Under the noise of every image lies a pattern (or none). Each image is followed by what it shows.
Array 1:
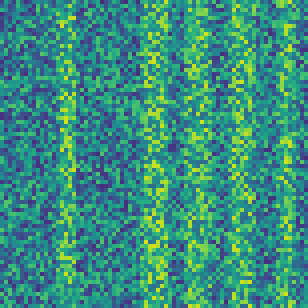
bands of columns
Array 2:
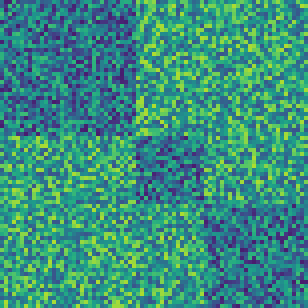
blocks along the diagonal
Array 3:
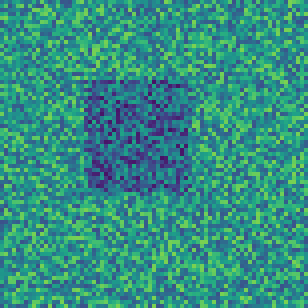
one block
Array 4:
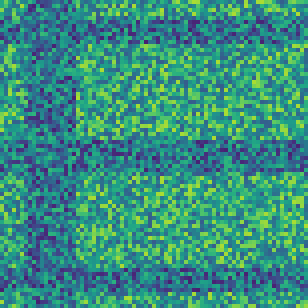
bands of rows crossing bands of columns
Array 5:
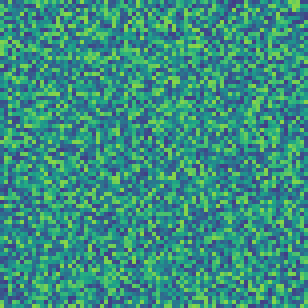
only noise
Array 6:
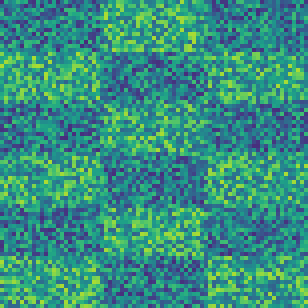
a checkerboard
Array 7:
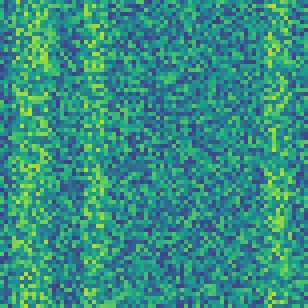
bands of columns
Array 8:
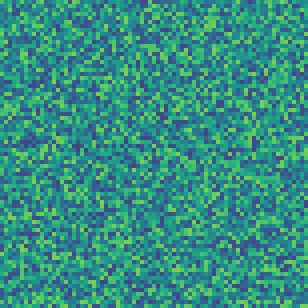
only noise
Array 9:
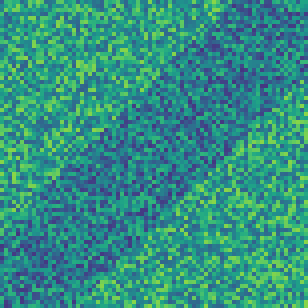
a diagonal band
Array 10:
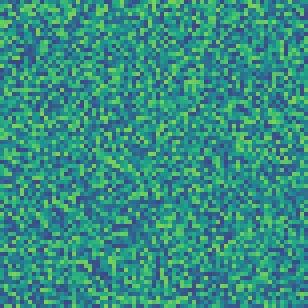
only noise
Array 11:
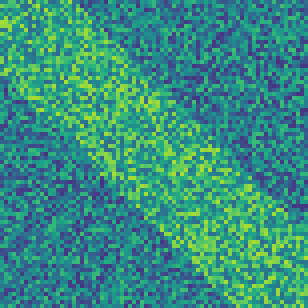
a diagonal band
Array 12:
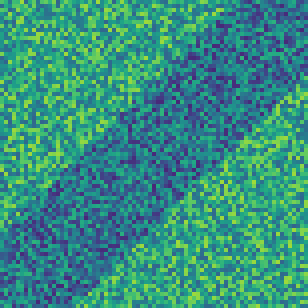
a diagonal band
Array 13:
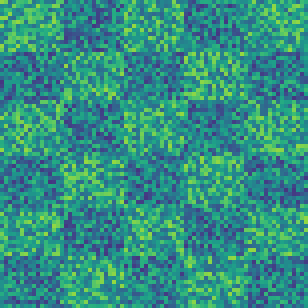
a checkerboard
